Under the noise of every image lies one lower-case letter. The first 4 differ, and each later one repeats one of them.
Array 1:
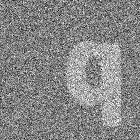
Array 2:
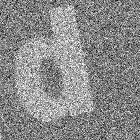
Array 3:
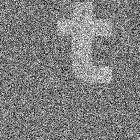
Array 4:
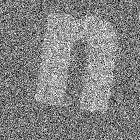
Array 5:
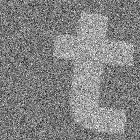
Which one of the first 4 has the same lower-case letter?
3
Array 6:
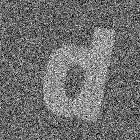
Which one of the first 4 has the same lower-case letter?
2
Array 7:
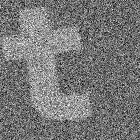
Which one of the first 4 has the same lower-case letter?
3
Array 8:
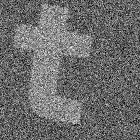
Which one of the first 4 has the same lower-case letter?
3
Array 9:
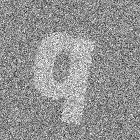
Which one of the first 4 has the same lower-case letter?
1
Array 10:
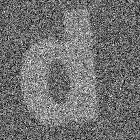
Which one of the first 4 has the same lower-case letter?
2
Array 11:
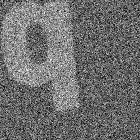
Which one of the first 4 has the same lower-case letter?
1
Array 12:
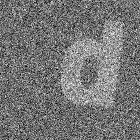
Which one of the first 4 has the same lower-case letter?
2
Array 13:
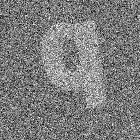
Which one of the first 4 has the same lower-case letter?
1
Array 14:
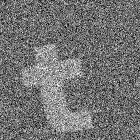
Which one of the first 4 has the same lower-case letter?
3
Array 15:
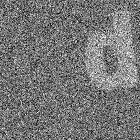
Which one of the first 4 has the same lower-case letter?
2
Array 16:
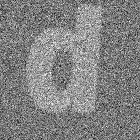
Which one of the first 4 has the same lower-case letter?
2
